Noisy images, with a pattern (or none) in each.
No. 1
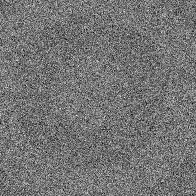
rings round one point
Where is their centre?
centre
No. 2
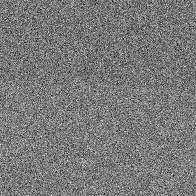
a sharp edge
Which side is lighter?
bottom
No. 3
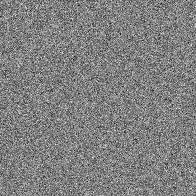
only noise
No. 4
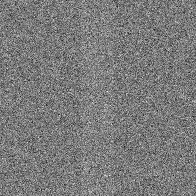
one vertical stripe
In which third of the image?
middle
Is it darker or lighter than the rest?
lighter
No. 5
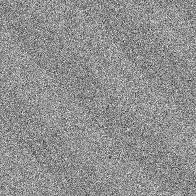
diagonal stripes
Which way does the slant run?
top left to bottom right
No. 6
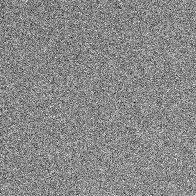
a smooth slope
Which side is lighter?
bottom right
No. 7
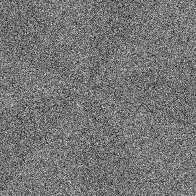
spokes from one point
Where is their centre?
centre
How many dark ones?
5
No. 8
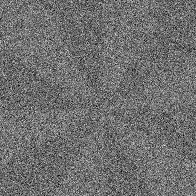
spokes from one point
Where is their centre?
centre
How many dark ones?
6
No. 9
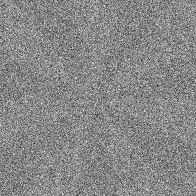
spokes from one point
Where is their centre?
centre
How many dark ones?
7
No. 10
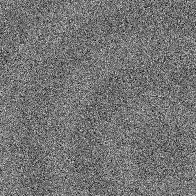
rings round one point
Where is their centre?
bottom right
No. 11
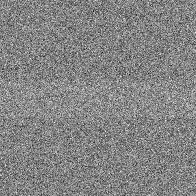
one horizontal stripe
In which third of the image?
middle
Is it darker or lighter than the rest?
lighter
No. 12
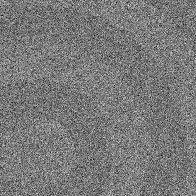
rings round one point
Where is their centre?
bottom left
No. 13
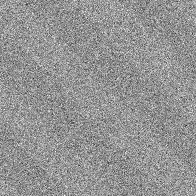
diagonal stripes
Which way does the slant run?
top left to bottom right
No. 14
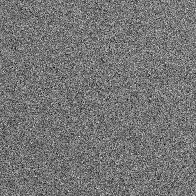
a smooth slope
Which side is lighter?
top right
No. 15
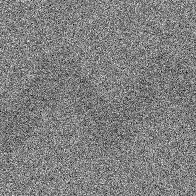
a wavy band
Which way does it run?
left to right
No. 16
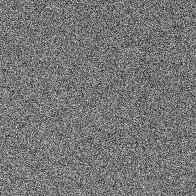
a smooth slope
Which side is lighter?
bottom left
